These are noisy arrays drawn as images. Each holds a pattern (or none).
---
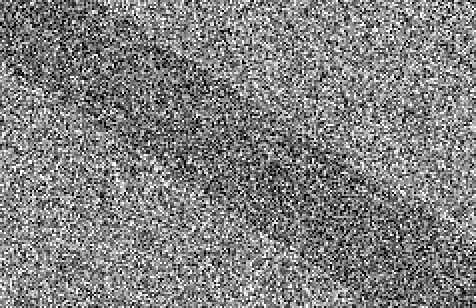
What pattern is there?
a diagonal band
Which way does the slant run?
top left to bottom right
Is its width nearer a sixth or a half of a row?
a half
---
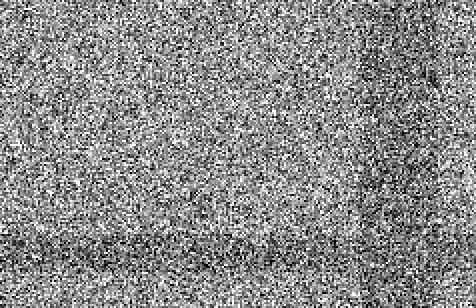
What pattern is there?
bands of rows crossing bands of columns
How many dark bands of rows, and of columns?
1 and 1
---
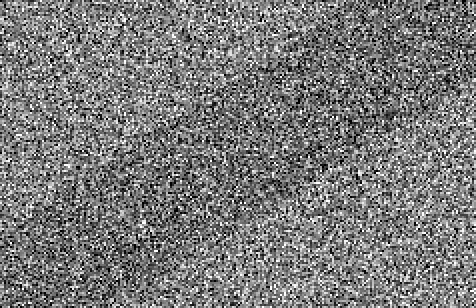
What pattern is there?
a diagonal band
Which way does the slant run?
bottom left to top right
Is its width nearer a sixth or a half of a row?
a half
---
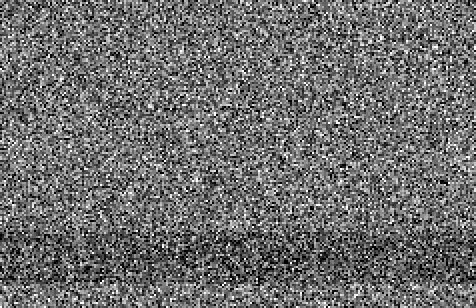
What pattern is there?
one band of rows
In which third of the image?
bottom
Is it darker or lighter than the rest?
darker
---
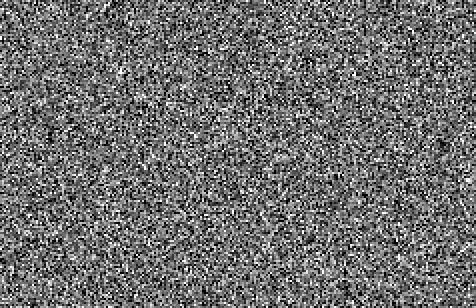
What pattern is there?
only noise
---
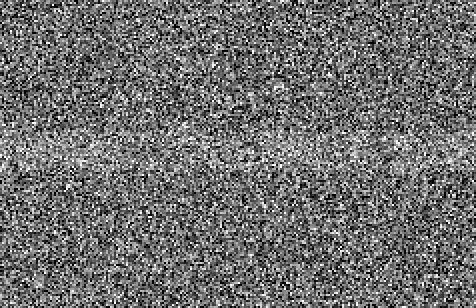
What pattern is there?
one band of rows
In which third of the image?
middle
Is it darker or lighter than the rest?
lighter
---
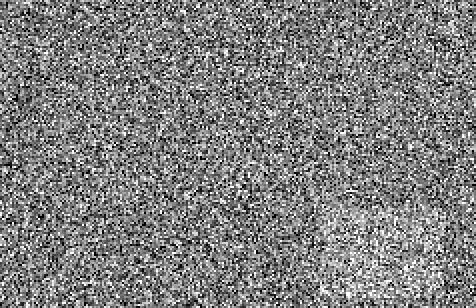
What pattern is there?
one block
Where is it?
bottom right
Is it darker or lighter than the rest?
lighter
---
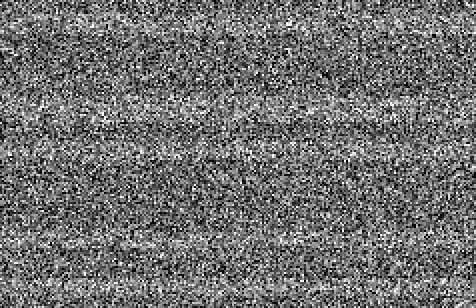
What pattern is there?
bands of rows
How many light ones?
5
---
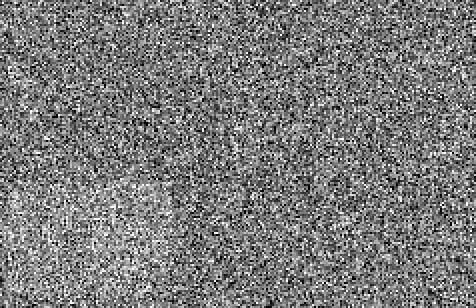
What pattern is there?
one block
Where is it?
bottom left
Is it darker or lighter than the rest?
lighter
